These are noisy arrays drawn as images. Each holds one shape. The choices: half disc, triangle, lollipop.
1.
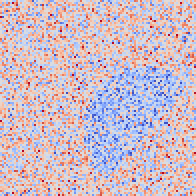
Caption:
blue half disc
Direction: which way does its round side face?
up and left
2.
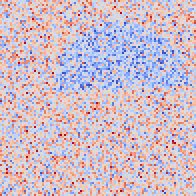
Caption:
blue half disc
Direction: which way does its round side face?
up
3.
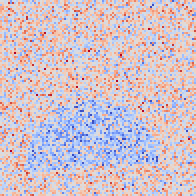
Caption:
blue half disc
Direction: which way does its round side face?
up
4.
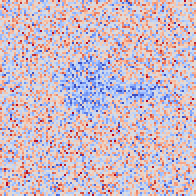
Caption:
blue lollipop
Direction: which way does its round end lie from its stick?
left
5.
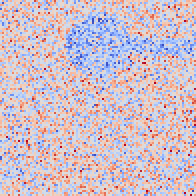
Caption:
blue lollipop
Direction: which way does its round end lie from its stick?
left
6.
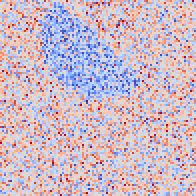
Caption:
blue half disc
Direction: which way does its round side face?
down and left
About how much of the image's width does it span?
half
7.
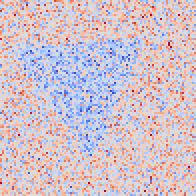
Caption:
blue triangle
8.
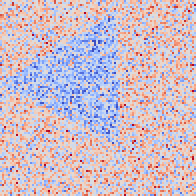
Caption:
blue triangle
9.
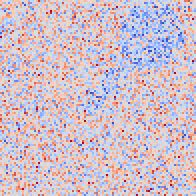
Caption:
blue lollipop
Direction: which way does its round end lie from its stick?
up and right
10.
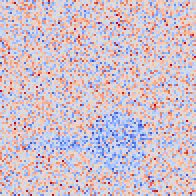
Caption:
blue lollipop
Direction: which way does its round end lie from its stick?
right
